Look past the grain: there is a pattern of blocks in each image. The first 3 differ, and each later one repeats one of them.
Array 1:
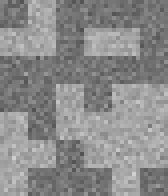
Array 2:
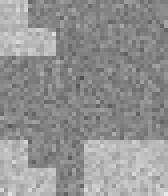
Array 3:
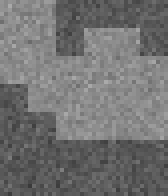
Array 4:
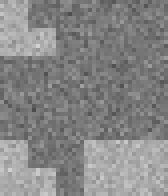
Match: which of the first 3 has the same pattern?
2
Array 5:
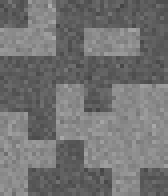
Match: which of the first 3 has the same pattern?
1
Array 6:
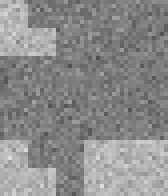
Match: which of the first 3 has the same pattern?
2
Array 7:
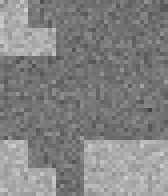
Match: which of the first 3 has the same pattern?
2
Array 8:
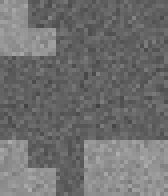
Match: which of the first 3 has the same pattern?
2
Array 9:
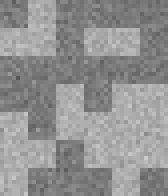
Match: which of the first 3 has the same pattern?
1
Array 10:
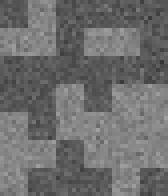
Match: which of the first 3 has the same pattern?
1
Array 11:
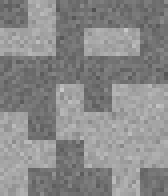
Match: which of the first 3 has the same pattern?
1
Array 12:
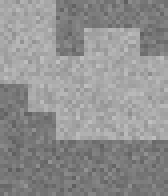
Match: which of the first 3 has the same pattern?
3
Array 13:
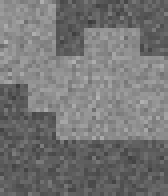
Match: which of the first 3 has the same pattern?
3
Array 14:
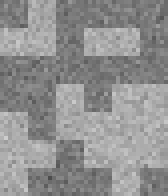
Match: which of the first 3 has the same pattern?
1
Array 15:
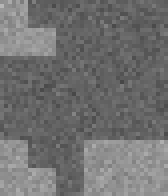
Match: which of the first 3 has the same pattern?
2
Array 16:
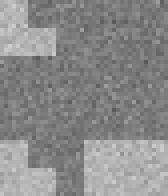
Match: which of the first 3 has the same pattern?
2
